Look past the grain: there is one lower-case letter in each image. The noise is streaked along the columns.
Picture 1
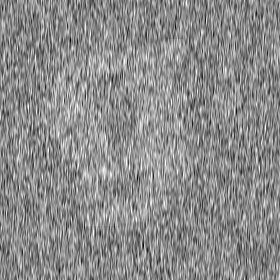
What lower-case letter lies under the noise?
g
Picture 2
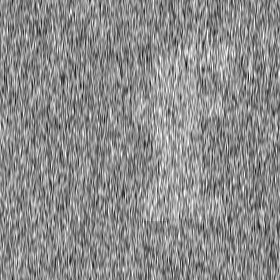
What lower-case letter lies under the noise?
f
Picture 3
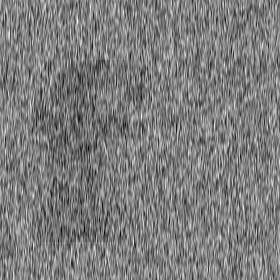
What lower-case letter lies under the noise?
f
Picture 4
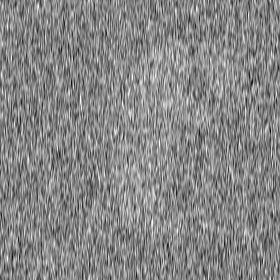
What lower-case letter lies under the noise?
f
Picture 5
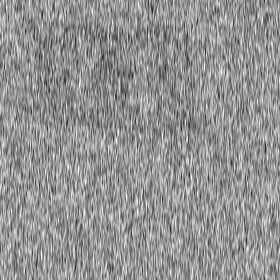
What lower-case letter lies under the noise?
m
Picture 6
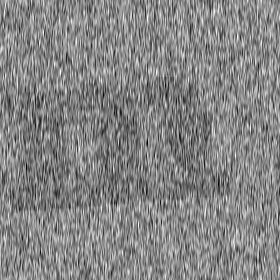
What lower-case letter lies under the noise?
m
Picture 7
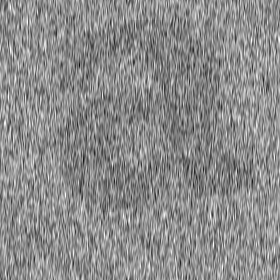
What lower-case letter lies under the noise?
a
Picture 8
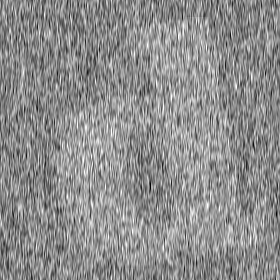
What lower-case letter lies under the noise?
d
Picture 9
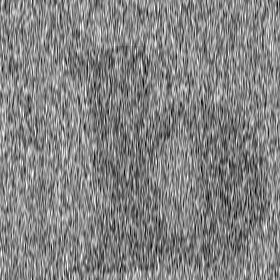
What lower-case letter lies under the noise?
b
